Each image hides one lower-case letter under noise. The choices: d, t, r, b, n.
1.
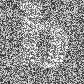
b
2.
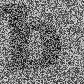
b
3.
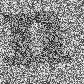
n
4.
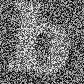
b
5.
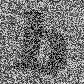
b
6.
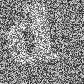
d
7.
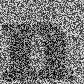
n
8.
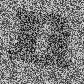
n
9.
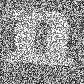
n
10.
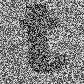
t
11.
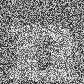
n
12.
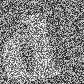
d
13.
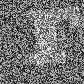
r
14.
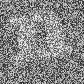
n
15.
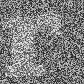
r
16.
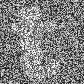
t
